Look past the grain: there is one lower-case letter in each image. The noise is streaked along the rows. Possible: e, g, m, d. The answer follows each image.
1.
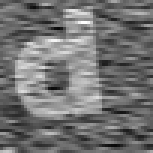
d
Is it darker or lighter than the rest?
lighter
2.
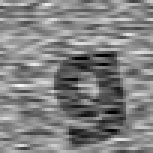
g
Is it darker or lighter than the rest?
darker
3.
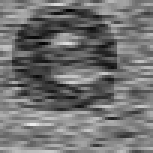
e
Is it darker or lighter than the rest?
darker
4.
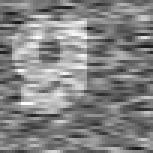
g
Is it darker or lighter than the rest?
lighter
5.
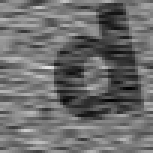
d
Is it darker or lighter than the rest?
darker
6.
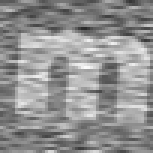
m
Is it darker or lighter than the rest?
lighter
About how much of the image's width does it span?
nearly all
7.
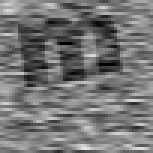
m
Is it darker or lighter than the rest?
darker
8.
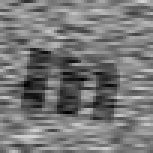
m
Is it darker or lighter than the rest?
darker
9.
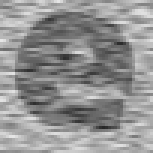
e
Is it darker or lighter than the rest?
darker
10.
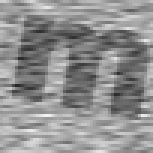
m
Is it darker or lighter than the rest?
darker
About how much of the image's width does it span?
nearly all
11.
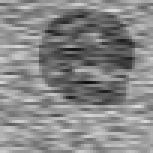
e
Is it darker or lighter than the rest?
darker
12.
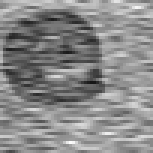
e
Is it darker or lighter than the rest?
darker
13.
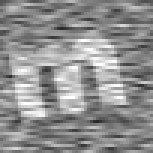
m
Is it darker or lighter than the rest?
lighter
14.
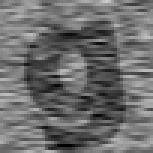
g
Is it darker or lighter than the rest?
darker
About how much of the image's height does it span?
nearly all
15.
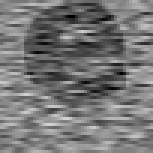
e
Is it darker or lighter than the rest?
darker
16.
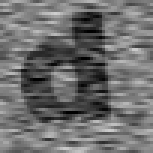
d
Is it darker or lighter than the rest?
darker
